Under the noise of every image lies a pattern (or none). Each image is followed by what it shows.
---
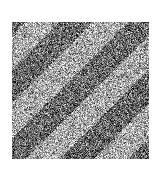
diagonal stripes
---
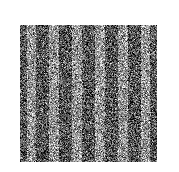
vertical stripes
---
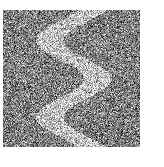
a wavy band
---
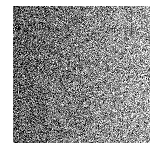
a smooth slope
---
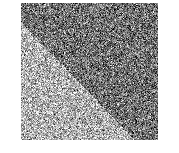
a sharp edge
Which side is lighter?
bottom left
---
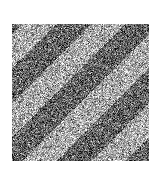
diagonal stripes
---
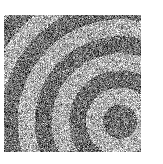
rings round one point
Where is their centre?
bottom right
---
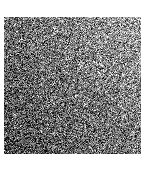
a smooth slope
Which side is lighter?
top right
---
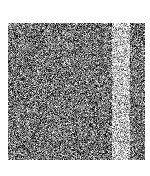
one vertical stripe
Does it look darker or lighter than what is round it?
lighter
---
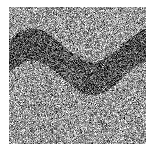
a wavy band
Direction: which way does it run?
left to right
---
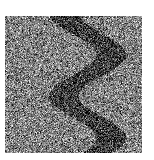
a wavy band
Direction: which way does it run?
top to bottom
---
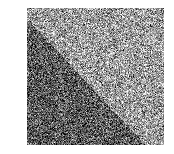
a sharp edge
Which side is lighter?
top right
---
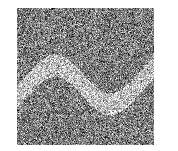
a wavy band
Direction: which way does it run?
left to right
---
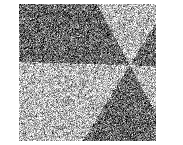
spokes from one point
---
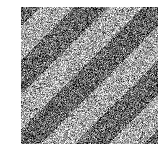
diagonal stripes
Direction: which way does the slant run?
bottom left to top right
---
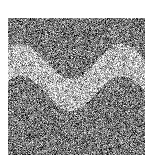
a wavy band
